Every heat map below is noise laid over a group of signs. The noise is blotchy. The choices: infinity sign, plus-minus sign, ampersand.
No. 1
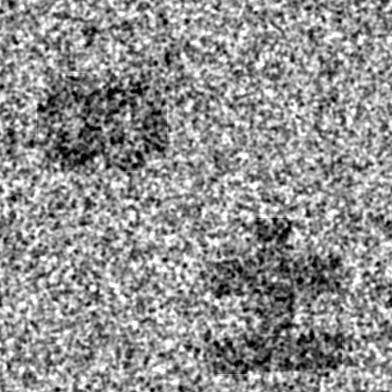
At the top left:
infinity sign
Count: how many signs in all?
2
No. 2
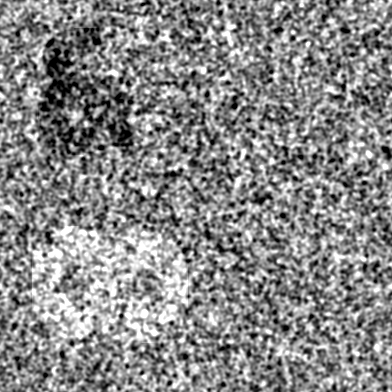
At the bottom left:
infinity sign
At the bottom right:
nothing
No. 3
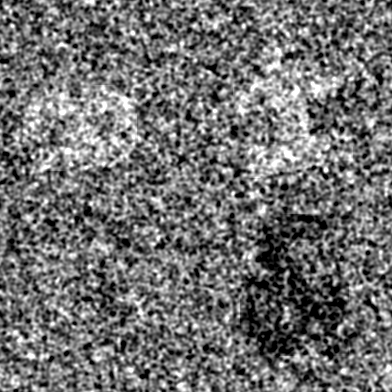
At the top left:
infinity sign
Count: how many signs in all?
3
